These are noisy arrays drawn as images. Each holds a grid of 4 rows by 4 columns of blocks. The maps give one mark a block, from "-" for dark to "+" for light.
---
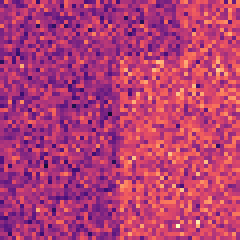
- - - +
- - + +
- - + +
- - + +
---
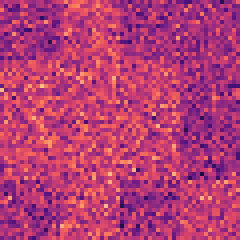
- + - -
+ + + -
+ + + -
- + - +
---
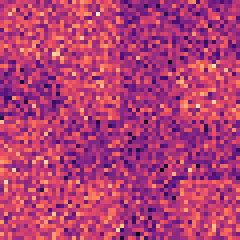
+ + - -
- + - +
+ - - -
+ + - +
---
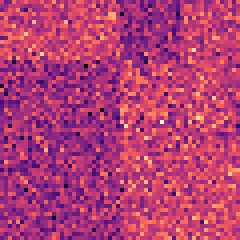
+ + - +
- - + +
- - + +
- - + +
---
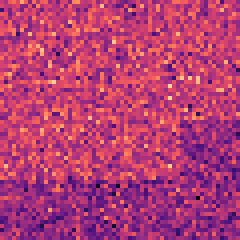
+ + + +
+ + + +
+ + + -
- - - -
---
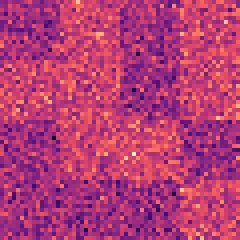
- + - +
+ + - +
- + + -
- - - +
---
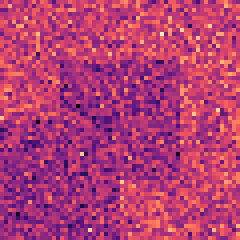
+ + + +
+ - - +
- - - +
- - + +
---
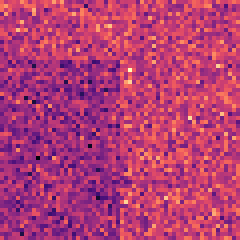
+ + + +
- - + +
- - + +
- - + +
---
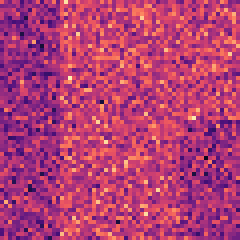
- + + +
- + + +
- + + -
- + + -
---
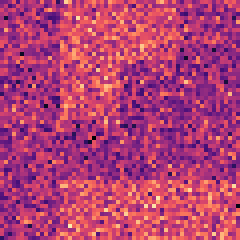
- + + -
- + - -
- - - -
- + + +
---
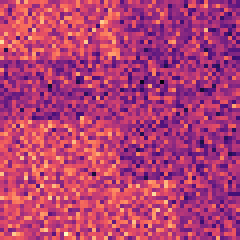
+ + - -
- - - -
+ + - -
+ + + -
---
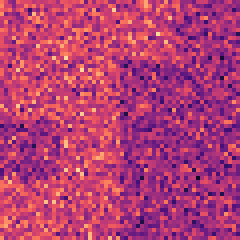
+ + + -
+ + - -
- + - -
+ + - -
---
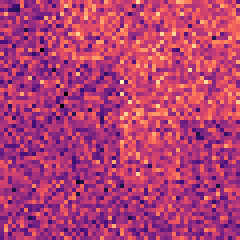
- + + +
- - + +
- - + -
- - - -
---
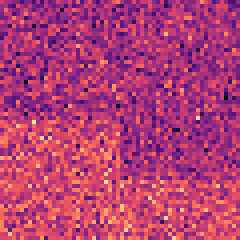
- - - -
- - - -
+ + - -
+ + + +
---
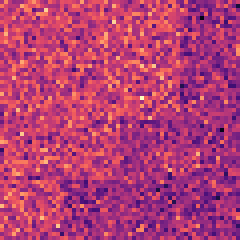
+ + + -
+ + + -
+ + - -
+ - - -
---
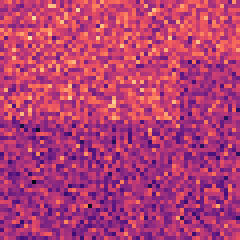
+ + + +
+ + + -
- - - -
- - - -
